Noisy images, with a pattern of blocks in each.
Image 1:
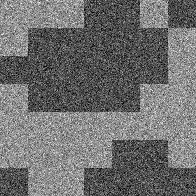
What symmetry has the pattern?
no symmetry
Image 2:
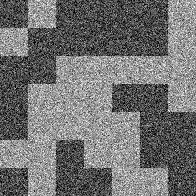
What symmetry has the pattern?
no symmetry
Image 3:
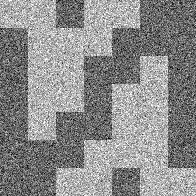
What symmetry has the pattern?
the same after a half turn
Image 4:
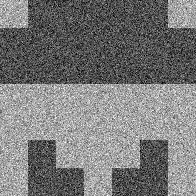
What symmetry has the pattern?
left and right mirror each other
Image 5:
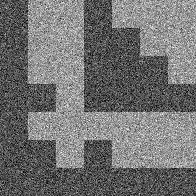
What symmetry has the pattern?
mirrored about the diagonal from the bottom left
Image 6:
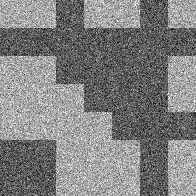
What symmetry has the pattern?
mirrored about the diagonal from the bottom left
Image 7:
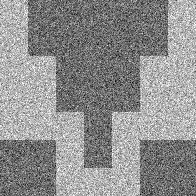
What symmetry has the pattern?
left and right mirror each other
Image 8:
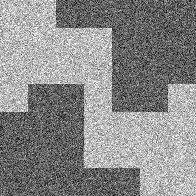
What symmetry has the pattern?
the same after a half turn
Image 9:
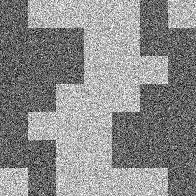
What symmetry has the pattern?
the same after a half turn
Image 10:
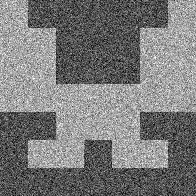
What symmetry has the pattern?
left and right mirror each other
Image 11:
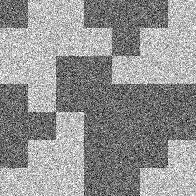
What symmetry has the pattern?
mirrored about the diagonal from the top left
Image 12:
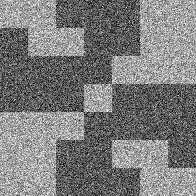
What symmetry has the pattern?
the same after a half turn
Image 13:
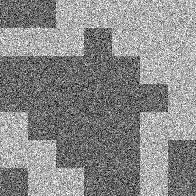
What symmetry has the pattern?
mirrored about the diagonal from the bottom left
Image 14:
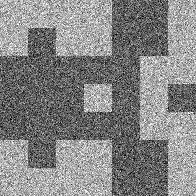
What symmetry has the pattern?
top and bottom mirror each other
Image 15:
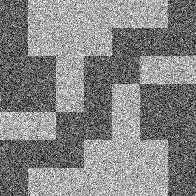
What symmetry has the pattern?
the same after a half turn
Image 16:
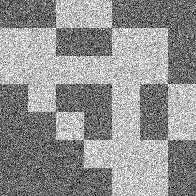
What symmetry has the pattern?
mirrored about the diagonal from the bottom left
